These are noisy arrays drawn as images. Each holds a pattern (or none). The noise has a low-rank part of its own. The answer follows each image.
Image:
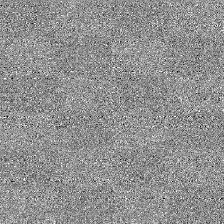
a checkerboard
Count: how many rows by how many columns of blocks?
6 by 4
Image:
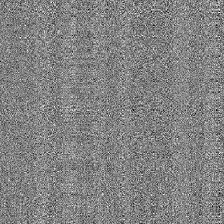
bands of columns
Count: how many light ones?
6
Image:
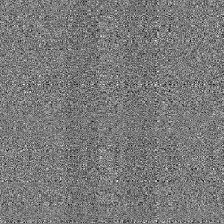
bands of columns
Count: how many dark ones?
2
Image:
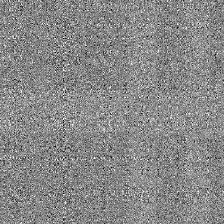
bands of rows crossing bands of columns
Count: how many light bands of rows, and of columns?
1 and 2
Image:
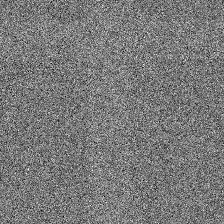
bands of rows crossing bands of columns
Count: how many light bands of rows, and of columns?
1 and 1
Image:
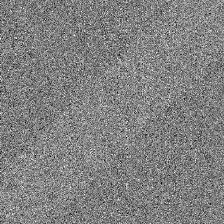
a diagonal band
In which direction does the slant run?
bottom left to top right
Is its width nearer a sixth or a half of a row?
a half
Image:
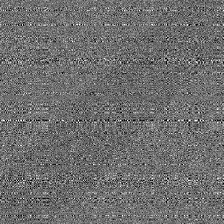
a diagonal band
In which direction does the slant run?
bottom left to top right
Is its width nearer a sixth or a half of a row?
a half
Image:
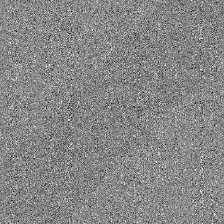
a diagonal band
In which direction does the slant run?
bottom left to top right
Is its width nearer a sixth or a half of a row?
a half
